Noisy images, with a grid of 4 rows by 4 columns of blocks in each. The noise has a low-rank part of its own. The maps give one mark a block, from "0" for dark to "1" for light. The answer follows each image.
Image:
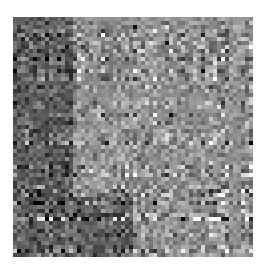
0 1 1 1
0 1 1 1
0 1 1 1
0 0 1 1
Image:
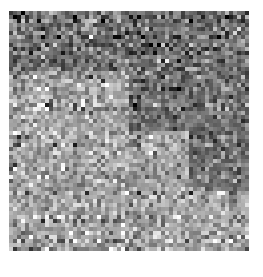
0 0 0 0
1 1 0 0
1 1 1 0
1 1 1 1
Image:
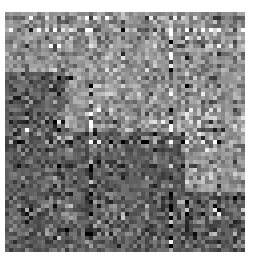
1 1 1 1
0 1 1 1
0 0 0 1
0 0 0 0
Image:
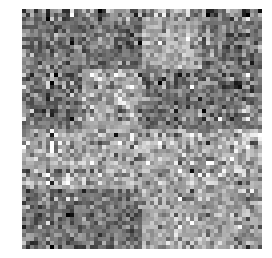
0 0 1 0
0 1 0 0
1 1 1 1
0 0 1 1
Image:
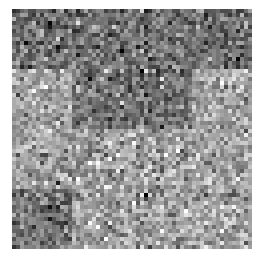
0 0 0 0
1 0 0 1
1 1 1 1
0 1 1 1
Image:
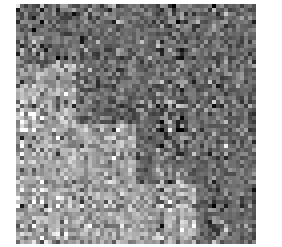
0 0 0 0
1 0 0 0
1 1 0 0
1 1 1 0
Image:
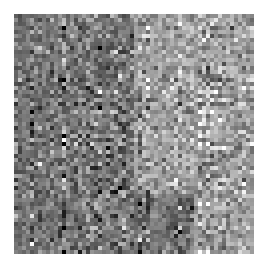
0 0 1 1
0 0 1 1
0 0 1 1
0 0 0 1
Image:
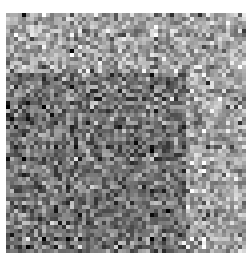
1 1 1 1
0 0 0 1
0 0 0 1
0 0 0 1
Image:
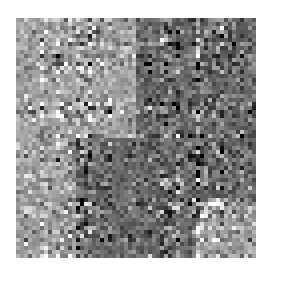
1 1 0 0
1 1 0 0
1 0 0 0
1 0 0 1
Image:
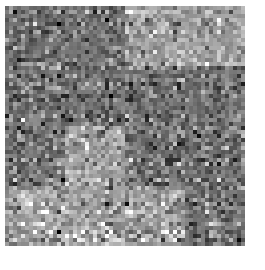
0 0 1 1
0 0 0 0
0 1 0 0
1 1 1 0
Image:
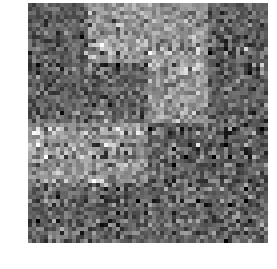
0 1 1 0
0 0 1 0
1 1 0 0
0 0 0 0
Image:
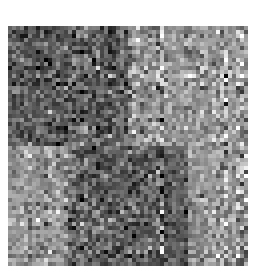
0 0 1 1
0 0 1 1
1 0 0 1
1 0 0 1
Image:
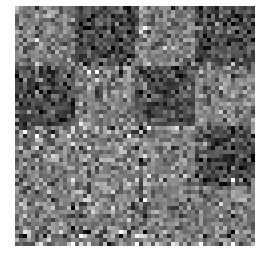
1 0 1 0
0 1 0 1
1 1 1 0
1 1 1 1
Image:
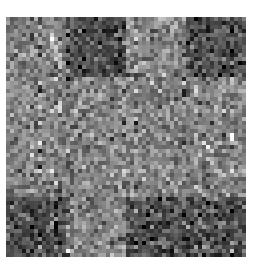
1 0 1 0
1 1 1 1
1 1 1 1
0 1 0 0
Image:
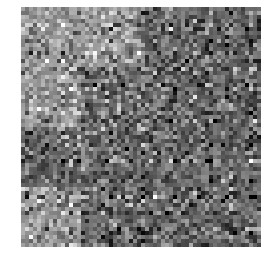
1 1 0 0
1 0 0 0
0 0 0 0
1 0 0 0
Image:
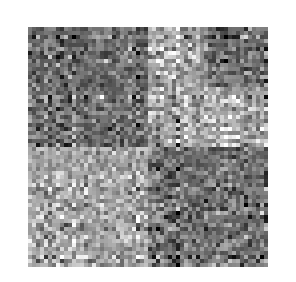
0 0 1 0
0 0 1 1
1 1 0 0
1 1 0 0
